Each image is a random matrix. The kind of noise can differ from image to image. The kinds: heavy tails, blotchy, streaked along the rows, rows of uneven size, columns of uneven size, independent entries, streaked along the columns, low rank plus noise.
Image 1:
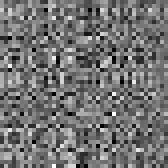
low rank plus noise
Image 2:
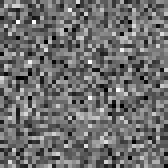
independent entries
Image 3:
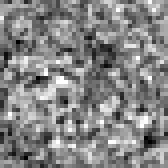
blotchy
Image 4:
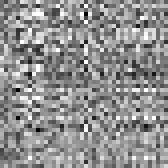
low rank plus noise
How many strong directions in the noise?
two
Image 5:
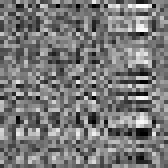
low rank plus noise
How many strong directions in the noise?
one
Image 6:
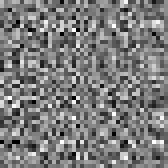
low rank plus noise
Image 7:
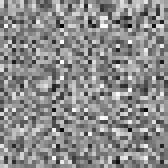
low rank plus noise
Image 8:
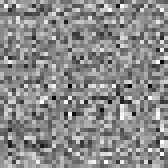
low rank plus noise
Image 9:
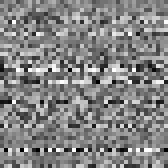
rows of uneven size
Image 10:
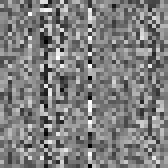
columns of uneven size
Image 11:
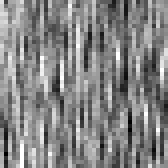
streaked along the columns
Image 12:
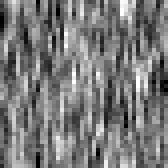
streaked along the columns
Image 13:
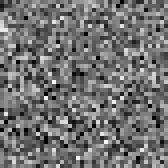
independent entries
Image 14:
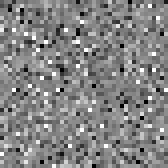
heavy tails
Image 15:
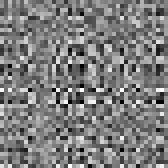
low rank plus noise
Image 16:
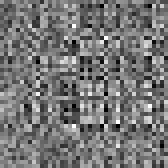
low rank plus noise
